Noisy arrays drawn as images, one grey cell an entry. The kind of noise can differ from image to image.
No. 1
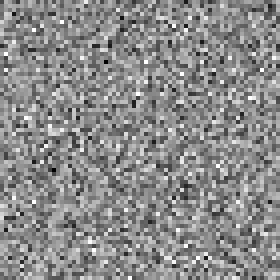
independent entries
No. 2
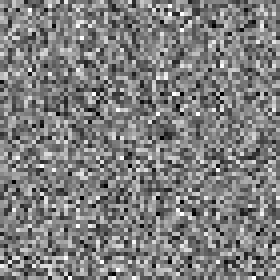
low rank plus noise
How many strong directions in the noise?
five to eight
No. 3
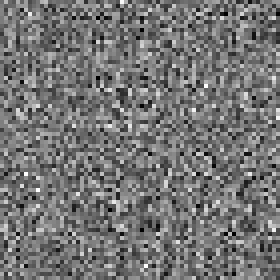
low rank plus noise
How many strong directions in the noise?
three or four
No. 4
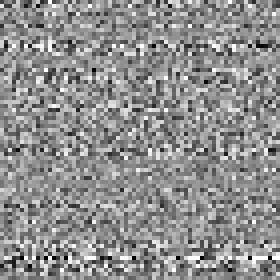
rows of uneven size
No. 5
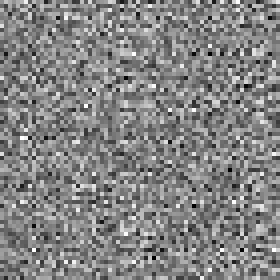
low rank plus noise
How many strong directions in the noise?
one
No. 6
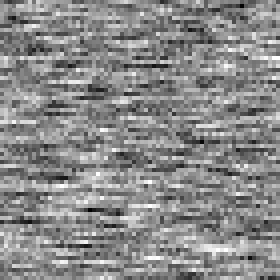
streaked along the rows
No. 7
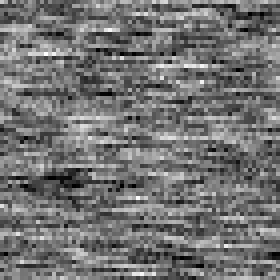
streaked along the rows
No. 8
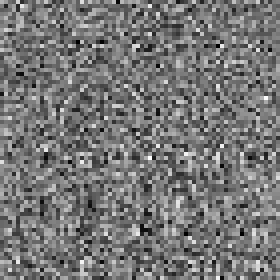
low rank plus noise
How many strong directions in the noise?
three or four
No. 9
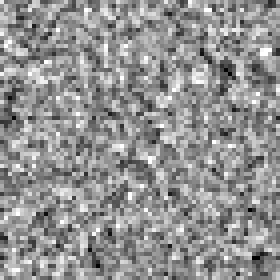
blotchy
